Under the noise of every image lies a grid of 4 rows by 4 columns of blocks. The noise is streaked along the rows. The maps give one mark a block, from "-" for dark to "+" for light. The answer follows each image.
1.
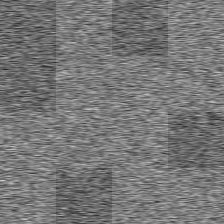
- + - +
- + + +
+ + + -
+ - + +
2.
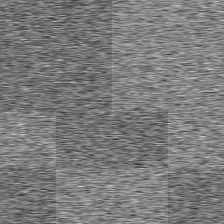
- - + +
- - + +
+ - - +
- + + -
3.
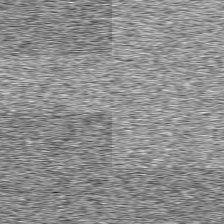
- - + +
+ + + +
- - + +
- - - -
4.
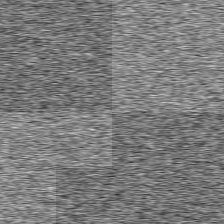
- - + +
- - + +
+ + - -
+ - - -
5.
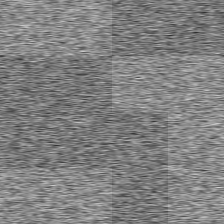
+ + - -
- - + +
- - - +
+ + - +
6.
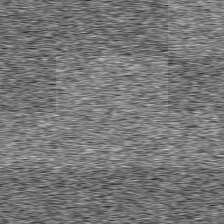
- - - +
- + + -
+ + + +
- - - -
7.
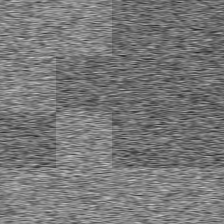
+ + - -
+ - - -
- + - -
+ + + +
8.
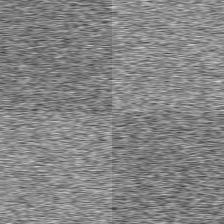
- - + +
- - + +
+ + - -
+ + - -
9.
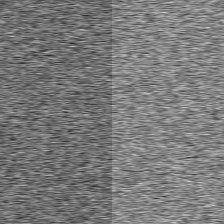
- - + +
- - + +
- - + +
- - + +
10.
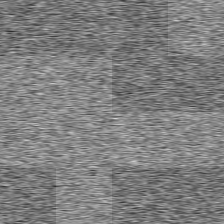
- - - +
+ + - -
+ + + +
- + - -
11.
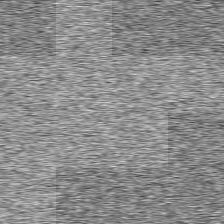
- + - -
+ + + +
+ + + -
+ - - -
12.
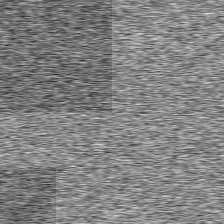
- - + +
- - + +
+ + + +
- + + +
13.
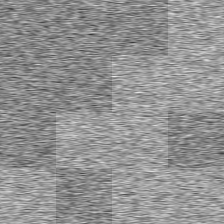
- - - +
- - + +
- + + -
+ - + +
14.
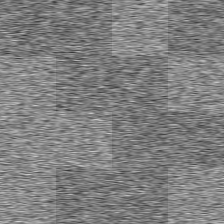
- - + -
+ - - +
+ + - -
+ - - +
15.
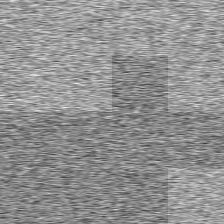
+ + + +
+ + - +
- - - -
- - - +
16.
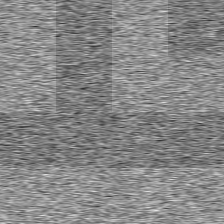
+ - + -
+ - + +
- - - -
+ + + +
